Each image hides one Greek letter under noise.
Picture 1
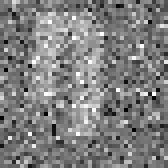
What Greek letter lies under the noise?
eta
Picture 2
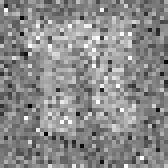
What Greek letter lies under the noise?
pi
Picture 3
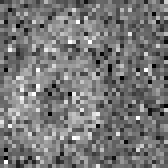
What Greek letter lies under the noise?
delta
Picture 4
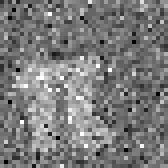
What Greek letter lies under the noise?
pi
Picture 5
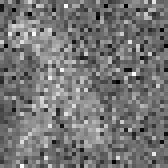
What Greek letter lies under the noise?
lambda
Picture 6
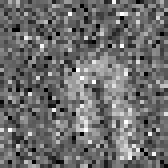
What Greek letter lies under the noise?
eta
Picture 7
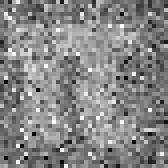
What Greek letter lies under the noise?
pi
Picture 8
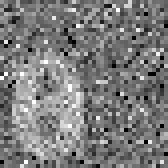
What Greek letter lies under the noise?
theta
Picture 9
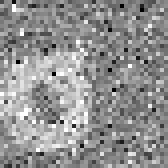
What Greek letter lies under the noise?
sigma
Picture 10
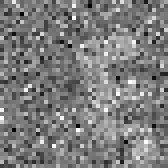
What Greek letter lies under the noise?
xi
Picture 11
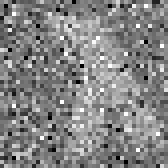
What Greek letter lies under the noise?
lambda
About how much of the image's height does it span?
nearly all
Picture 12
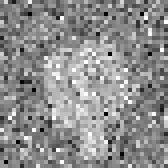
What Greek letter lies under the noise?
phi
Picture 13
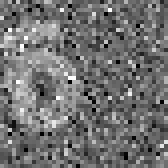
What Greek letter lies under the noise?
delta
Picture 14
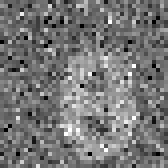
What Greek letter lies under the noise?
theta
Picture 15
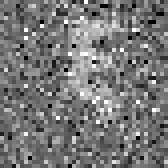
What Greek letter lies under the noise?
xi
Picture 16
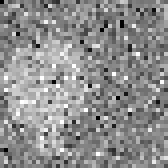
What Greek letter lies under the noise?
phi
